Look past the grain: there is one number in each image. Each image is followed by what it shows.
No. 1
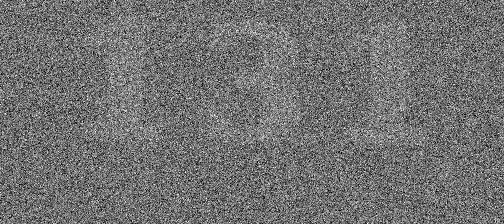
131
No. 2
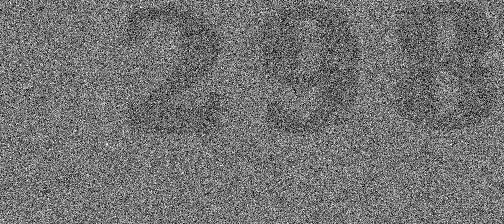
298
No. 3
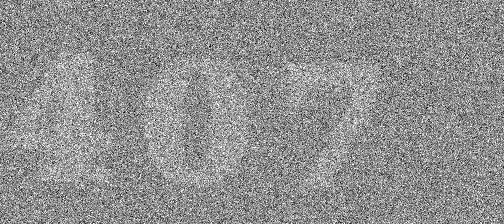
407
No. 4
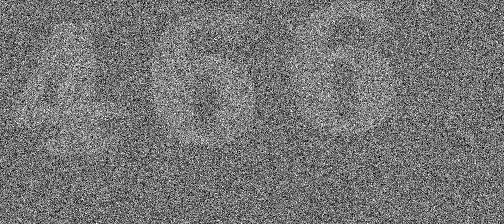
466
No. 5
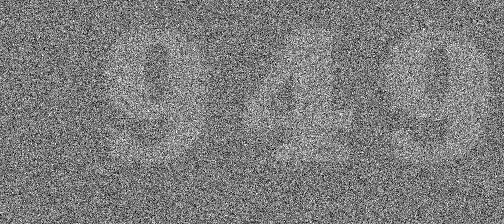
949
